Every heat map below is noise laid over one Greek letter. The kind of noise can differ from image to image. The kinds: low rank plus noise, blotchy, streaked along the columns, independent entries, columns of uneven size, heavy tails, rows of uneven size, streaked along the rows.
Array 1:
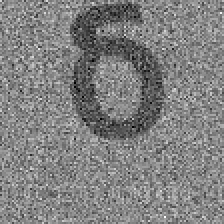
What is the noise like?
low rank plus noise
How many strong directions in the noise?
five to eight
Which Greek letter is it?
delta
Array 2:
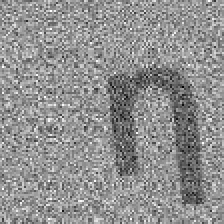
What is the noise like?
low rank plus noise
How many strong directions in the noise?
one
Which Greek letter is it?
eta
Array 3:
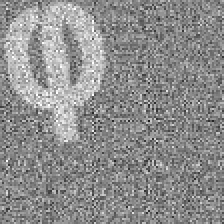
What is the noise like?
low rank plus noise
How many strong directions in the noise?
three or four
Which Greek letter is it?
phi
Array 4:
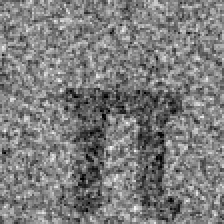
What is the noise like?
blotchy
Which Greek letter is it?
pi
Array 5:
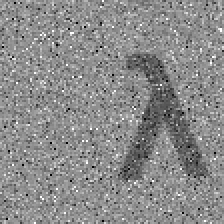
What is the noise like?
heavy tails
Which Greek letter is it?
lambda
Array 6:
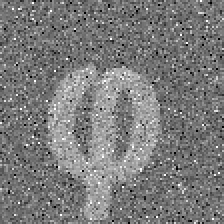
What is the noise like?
heavy tails
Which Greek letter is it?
phi
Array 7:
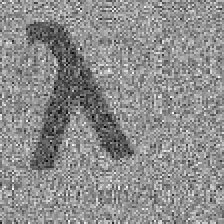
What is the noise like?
low rank plus noise
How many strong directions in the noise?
one
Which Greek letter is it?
lambda
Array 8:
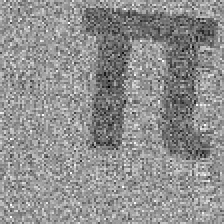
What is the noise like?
low rank plus noise
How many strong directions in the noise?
three or four
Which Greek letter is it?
pi
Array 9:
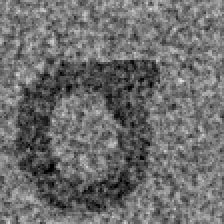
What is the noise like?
blotchy
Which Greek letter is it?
sigma
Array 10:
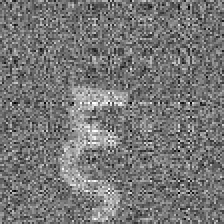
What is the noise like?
low rank plus noise
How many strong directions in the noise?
one
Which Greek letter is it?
xi
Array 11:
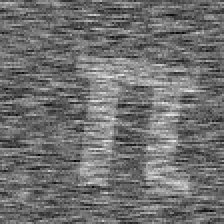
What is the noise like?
streaked along the rows
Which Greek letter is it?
pi
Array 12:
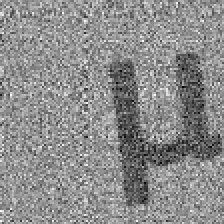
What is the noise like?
low rank plus noise
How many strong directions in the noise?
three or four
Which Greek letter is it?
mu
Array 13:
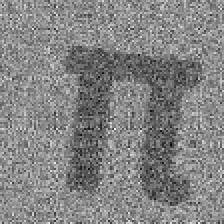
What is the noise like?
low rank plus noise
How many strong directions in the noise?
three or four
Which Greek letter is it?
pi
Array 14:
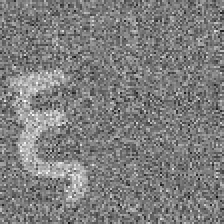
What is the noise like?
low rank plus noise
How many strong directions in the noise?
five to eight
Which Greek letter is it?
xi
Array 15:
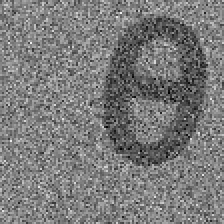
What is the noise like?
independent entries
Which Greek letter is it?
theta
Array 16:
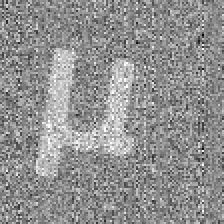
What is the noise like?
columns of uneven size
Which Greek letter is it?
mu
